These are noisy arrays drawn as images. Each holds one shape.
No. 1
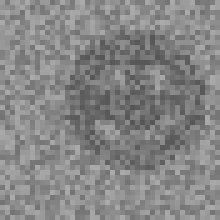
smiling face
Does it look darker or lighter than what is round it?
darker
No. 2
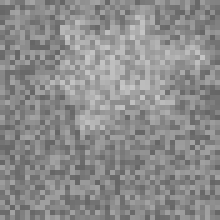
turtle
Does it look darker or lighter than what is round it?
lighter
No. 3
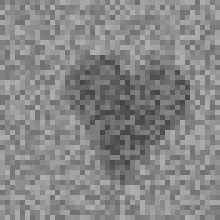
heart
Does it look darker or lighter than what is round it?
darker
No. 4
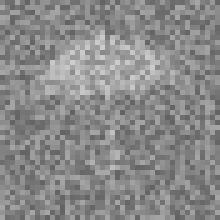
umbrella
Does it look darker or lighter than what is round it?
lighter
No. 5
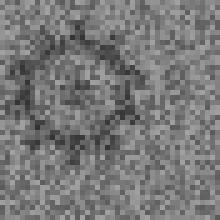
gear
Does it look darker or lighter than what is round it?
darker
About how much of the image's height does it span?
two thirds
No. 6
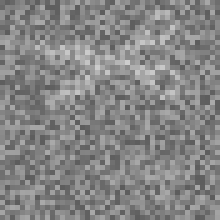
pair of scissors
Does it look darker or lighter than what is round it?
lighter
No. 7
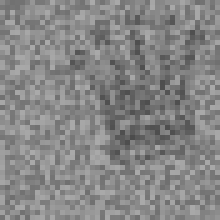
chess queen
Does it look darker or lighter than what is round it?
darker
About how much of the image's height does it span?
two thirds
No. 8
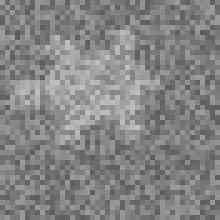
turtle
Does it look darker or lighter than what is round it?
lighter
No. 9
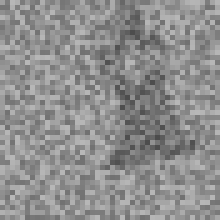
chess bishop
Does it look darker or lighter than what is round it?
darker
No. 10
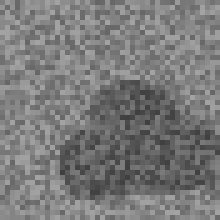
cloud
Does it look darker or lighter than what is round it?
darker
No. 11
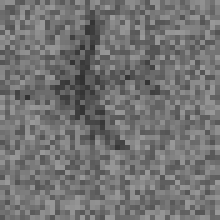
airplane
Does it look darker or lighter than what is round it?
darker
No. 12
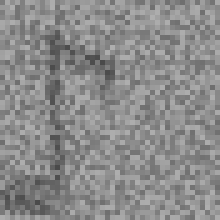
musical note
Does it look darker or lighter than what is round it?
darker
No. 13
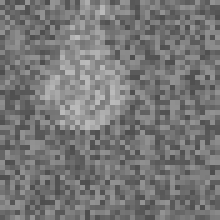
pear
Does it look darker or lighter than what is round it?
lighter
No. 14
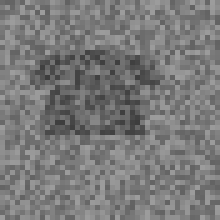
telephone
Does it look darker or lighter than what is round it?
darker
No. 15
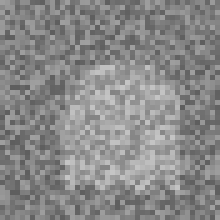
ghost
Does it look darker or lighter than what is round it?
lighter
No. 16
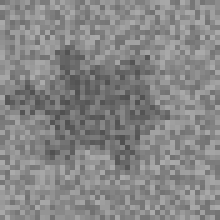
turtle
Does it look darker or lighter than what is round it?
darker
